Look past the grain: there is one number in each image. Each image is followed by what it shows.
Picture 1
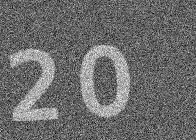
20
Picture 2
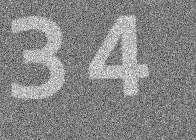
34
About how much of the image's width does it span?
two thirds
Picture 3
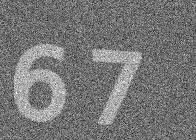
67
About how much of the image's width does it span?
two thirds
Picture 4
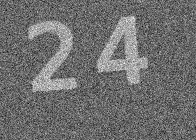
24
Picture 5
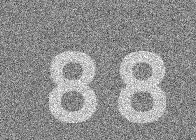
88
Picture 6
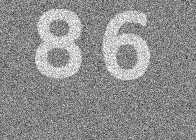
86
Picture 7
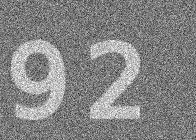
92
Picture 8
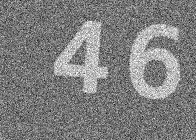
46
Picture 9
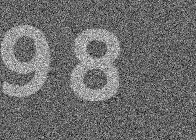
98
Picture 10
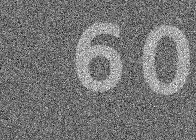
60
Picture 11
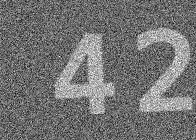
42
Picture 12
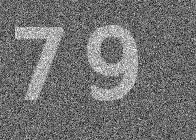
79
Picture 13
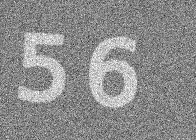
56
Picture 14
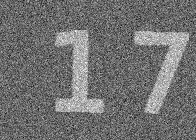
17
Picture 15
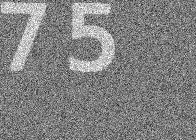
75
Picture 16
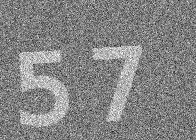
57
